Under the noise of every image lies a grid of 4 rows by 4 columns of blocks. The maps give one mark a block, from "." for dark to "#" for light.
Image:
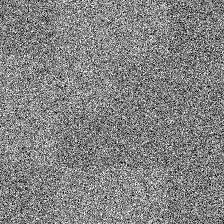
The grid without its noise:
. # # .
# # . .
# . . .
. # # .
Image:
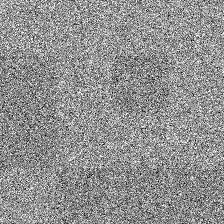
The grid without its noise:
# # # #
. # . #
. # # #
# . . .
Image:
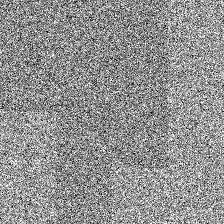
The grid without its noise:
. . . #
. . . #
# . . #
# . # #
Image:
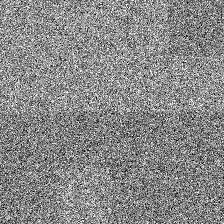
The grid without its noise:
# # # .
# # # #
. . . .
. # . .
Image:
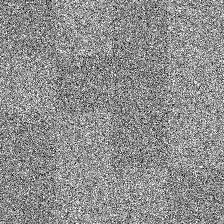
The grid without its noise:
. # . #
# . . #
. # . #
. # # .
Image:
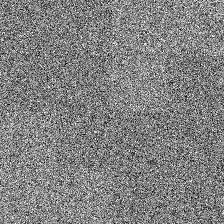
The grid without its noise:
. . # #
. . # .
# . . .
# # . .
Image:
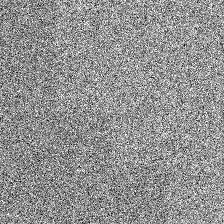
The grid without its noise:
. # # #
. # # #
. . # #
. . . #
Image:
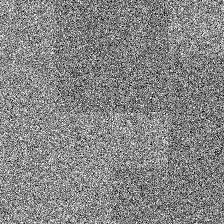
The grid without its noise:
# . . #
# . . .
# # # .
# # . .
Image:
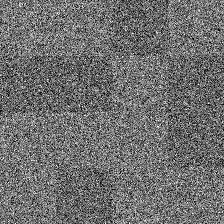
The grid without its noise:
# # . #
. . # .
# # # .
# . # #
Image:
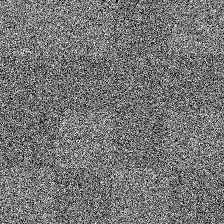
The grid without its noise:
# # . #
. . . .
. # . #
# . # .
